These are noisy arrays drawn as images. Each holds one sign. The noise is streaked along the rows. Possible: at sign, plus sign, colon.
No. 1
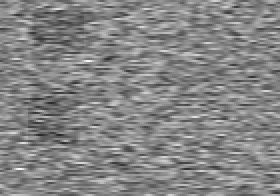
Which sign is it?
colon
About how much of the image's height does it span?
two thirds
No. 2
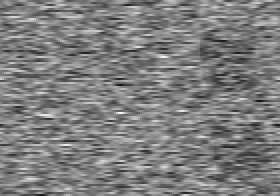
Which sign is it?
colon
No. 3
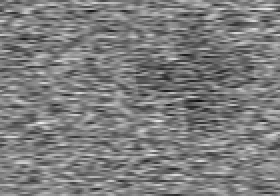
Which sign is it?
plus sign
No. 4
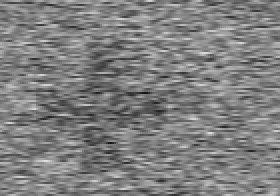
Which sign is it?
plus sign
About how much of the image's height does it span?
two thirds
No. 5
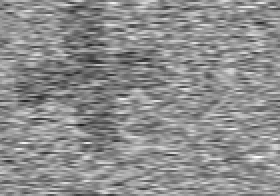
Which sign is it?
plus sign
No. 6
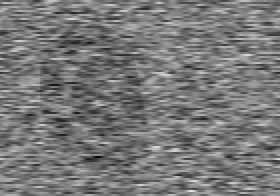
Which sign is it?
at sign
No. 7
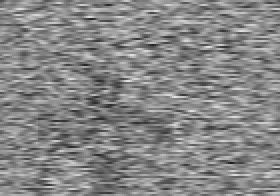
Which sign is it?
plus sign
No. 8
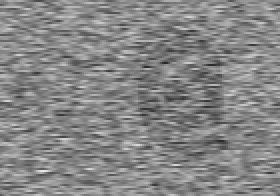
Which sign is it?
at sign
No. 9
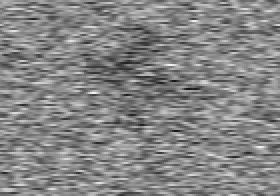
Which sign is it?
plus sign
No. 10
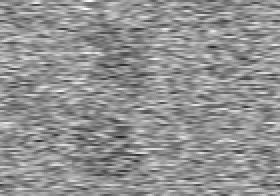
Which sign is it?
colon
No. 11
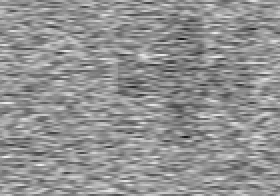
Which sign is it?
plus sign
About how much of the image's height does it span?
two thirds
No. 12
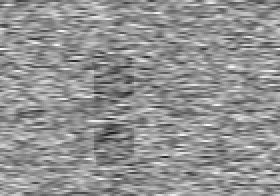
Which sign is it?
colon
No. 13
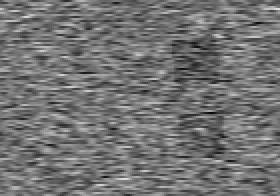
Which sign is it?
colon
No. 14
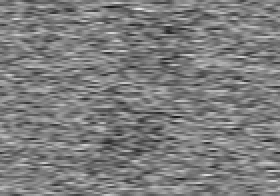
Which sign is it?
colon
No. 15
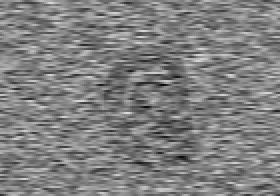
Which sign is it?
at sign
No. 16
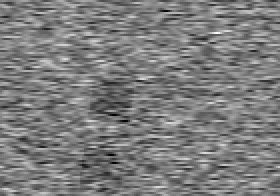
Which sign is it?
colon
